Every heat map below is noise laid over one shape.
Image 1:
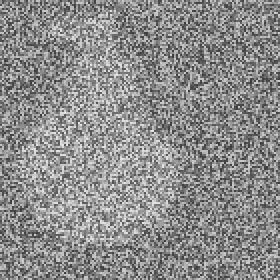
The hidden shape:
pear
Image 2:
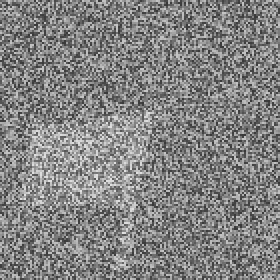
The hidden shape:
flag
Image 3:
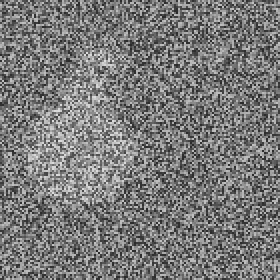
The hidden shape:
pear
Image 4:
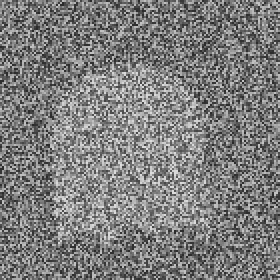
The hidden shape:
ghost
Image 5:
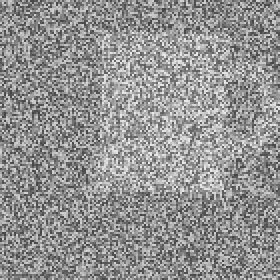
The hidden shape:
cup
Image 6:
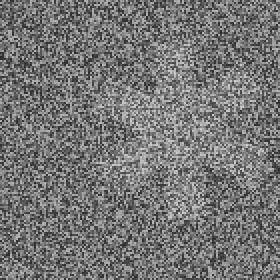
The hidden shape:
asterisk
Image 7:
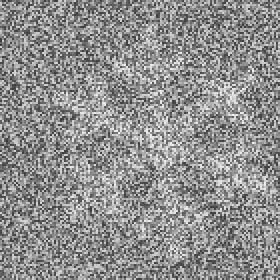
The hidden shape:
snowflake
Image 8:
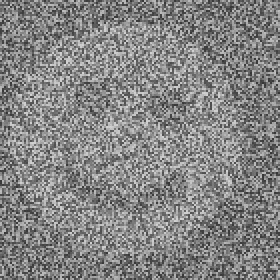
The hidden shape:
smiling face
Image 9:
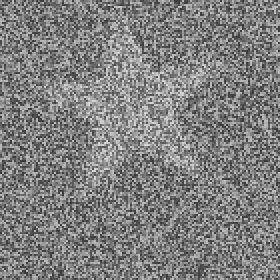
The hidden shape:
star
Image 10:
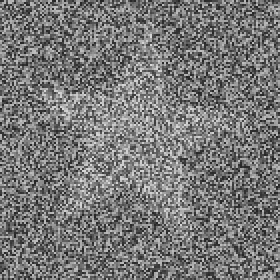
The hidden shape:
star
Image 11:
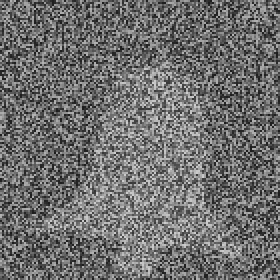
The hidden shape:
bell
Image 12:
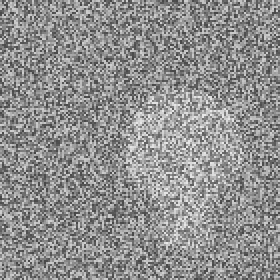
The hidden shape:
light bulb
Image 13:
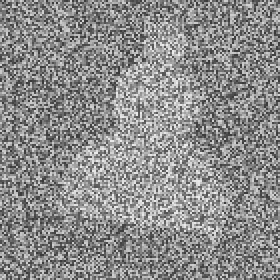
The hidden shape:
chess pawn
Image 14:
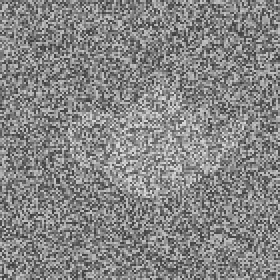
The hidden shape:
teapot
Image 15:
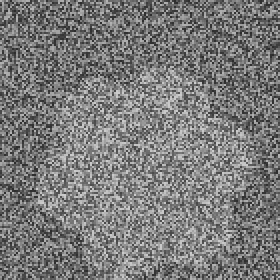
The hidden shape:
flower
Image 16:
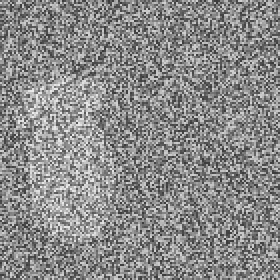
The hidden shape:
footprint
